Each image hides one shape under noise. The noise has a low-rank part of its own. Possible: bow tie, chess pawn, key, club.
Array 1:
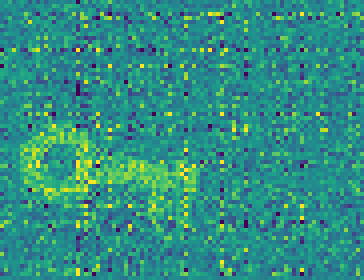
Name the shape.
key
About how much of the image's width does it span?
half
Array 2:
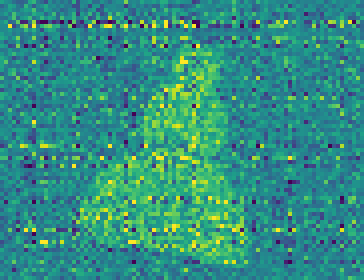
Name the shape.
chess pawn
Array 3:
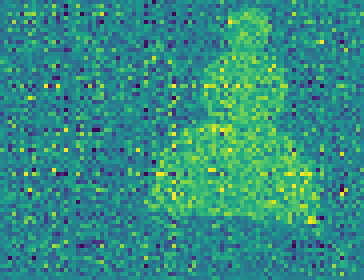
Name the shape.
chess pawn
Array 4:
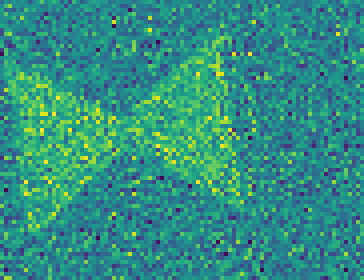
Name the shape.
bow tie
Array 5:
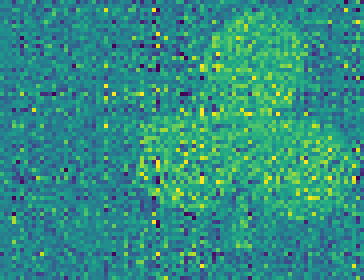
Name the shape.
club
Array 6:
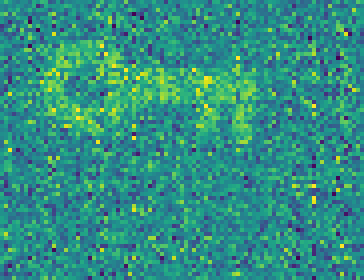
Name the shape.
key
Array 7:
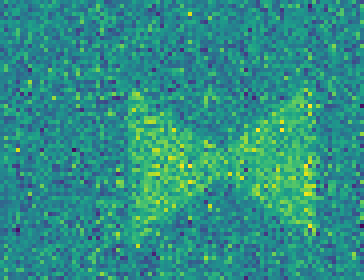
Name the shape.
bow tie
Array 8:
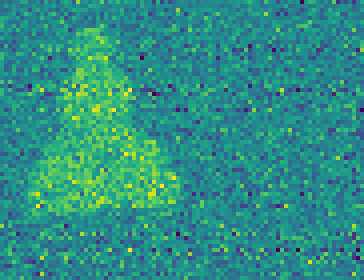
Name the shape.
chess pawn
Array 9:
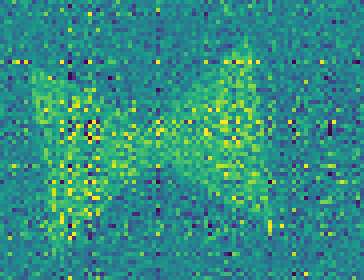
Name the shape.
bow tie
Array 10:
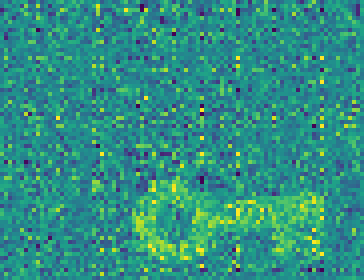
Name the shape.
key
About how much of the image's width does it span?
half
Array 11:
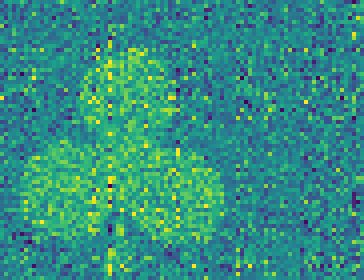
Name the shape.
club
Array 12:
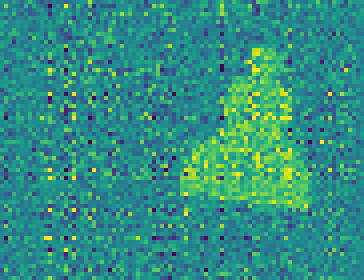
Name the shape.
chess pawn
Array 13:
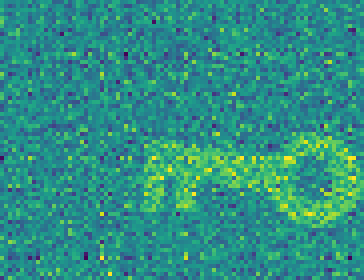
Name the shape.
key
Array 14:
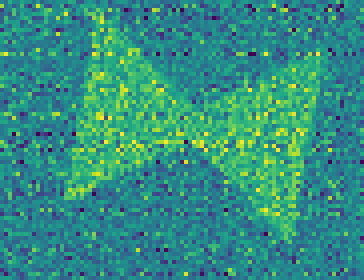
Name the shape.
bow tie
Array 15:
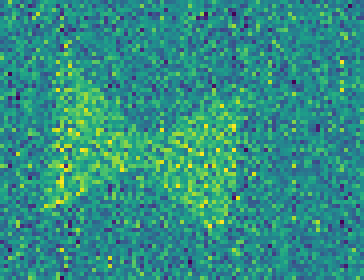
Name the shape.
bow tie
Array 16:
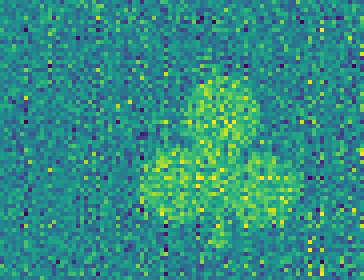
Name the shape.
club
